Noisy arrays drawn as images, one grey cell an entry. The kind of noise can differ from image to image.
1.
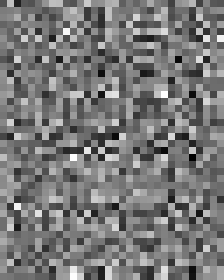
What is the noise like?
low rank plus noise
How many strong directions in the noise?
three or four
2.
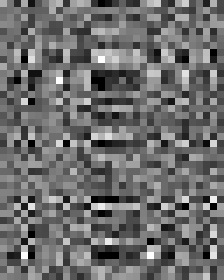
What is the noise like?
low rank plus noise
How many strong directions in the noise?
one
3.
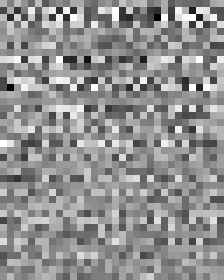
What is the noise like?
rows of uneven size
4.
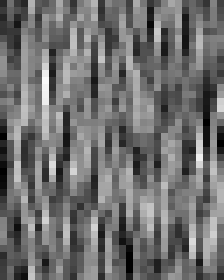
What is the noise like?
streaked along the columns
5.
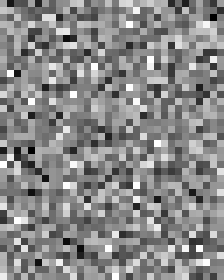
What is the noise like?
independent entries
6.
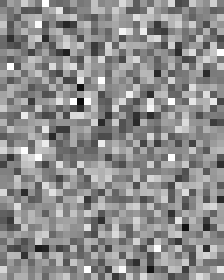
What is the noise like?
independent entries
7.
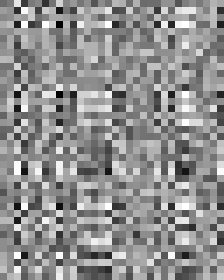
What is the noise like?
low rank plus noise
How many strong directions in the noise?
one
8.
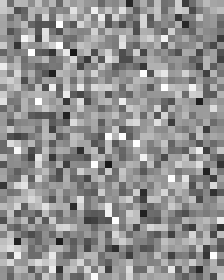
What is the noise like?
independent entries
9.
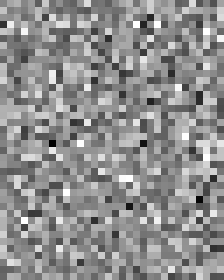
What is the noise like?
independent entries
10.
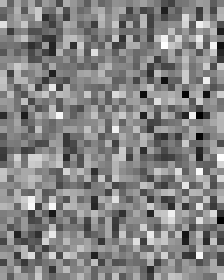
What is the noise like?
low rank plus noise
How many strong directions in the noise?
three or four
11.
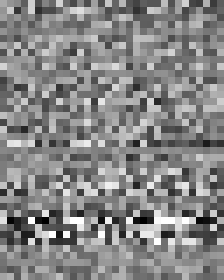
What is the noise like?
rows of uneven size
